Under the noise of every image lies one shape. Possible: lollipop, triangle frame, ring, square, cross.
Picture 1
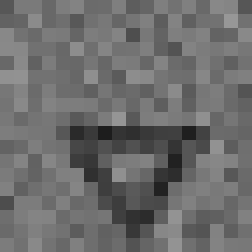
dark triangle frame
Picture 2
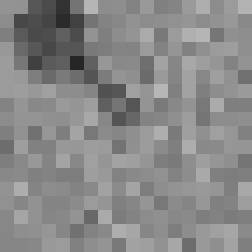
dark lollipop
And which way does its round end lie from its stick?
up and left
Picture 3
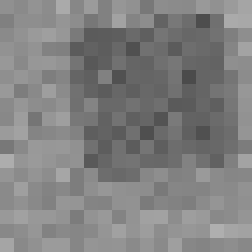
dark square
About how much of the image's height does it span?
two thirds
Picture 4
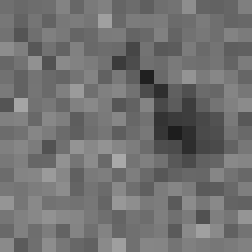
dark lollipop
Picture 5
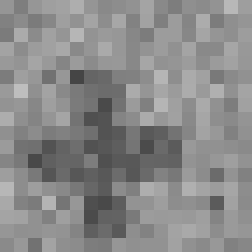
dark cross
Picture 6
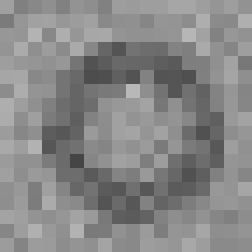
dark ring
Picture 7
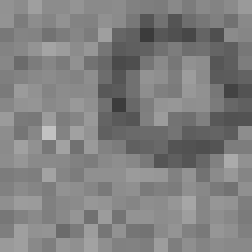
dark ring
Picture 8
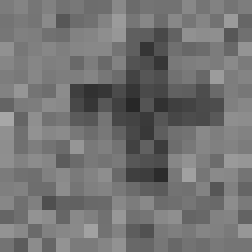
dark cross
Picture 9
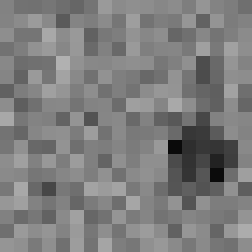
dark lollipop
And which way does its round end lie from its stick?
down
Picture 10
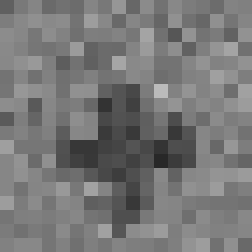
dark cross
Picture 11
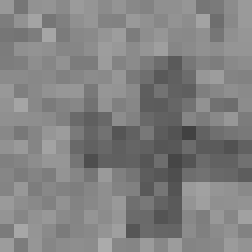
dark cross
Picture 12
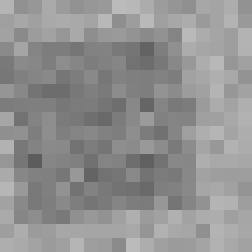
dark square
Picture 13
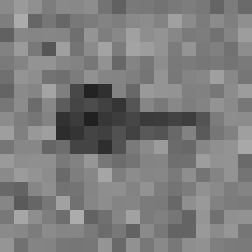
dark lollipop
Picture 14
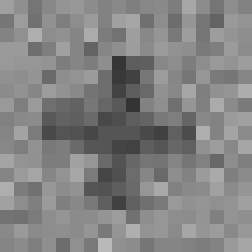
dark cross
